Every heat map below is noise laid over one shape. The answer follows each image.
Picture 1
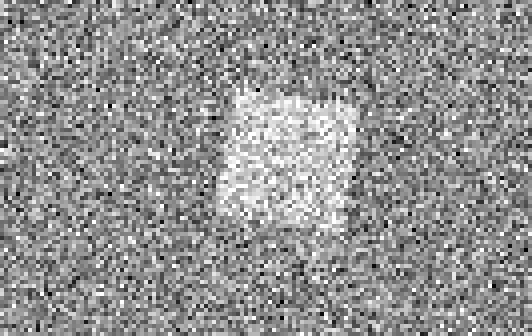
square
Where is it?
centre
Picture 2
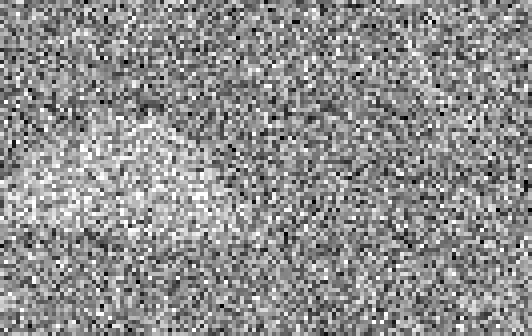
half disc
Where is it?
middle left
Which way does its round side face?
up
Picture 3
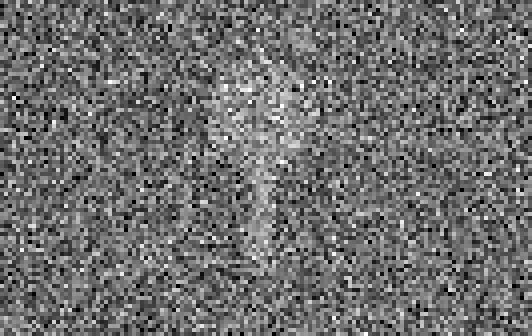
lollipop
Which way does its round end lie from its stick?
up
